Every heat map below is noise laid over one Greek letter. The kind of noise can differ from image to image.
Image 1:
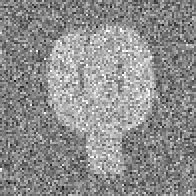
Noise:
independent entries
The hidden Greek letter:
phi
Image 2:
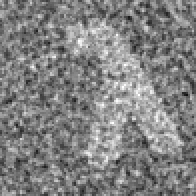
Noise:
blotchy
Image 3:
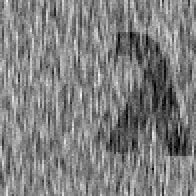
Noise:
streaked along the columns
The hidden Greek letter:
lambda
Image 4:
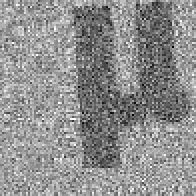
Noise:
low rank plus noise
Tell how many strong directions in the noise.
five to eight
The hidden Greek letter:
mu
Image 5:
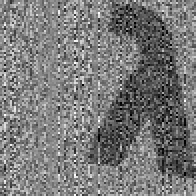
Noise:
columns of uneven size
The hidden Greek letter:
lambda
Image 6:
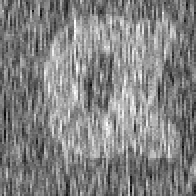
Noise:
streaked along the columns
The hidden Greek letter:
alpha
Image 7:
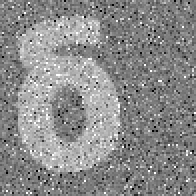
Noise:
heavy tails
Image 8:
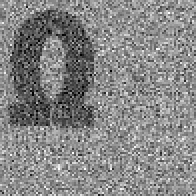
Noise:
low rank plus noise
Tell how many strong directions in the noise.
five to eight
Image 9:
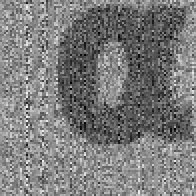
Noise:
columns of uneven size
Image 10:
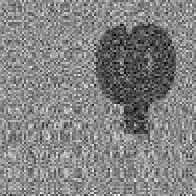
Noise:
low rank plus noise
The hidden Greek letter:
phi
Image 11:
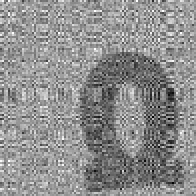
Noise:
low rank plus noise
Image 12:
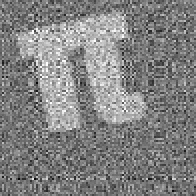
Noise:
low rank plus noise
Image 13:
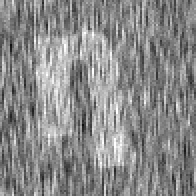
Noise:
streaked along the columns
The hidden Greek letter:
eta
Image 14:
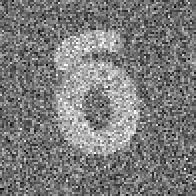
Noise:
independent entries
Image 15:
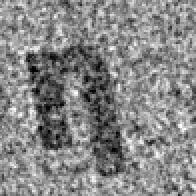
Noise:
blotchy
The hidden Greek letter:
eta
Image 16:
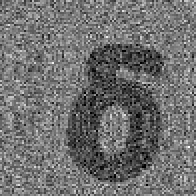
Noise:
low rank plus noise
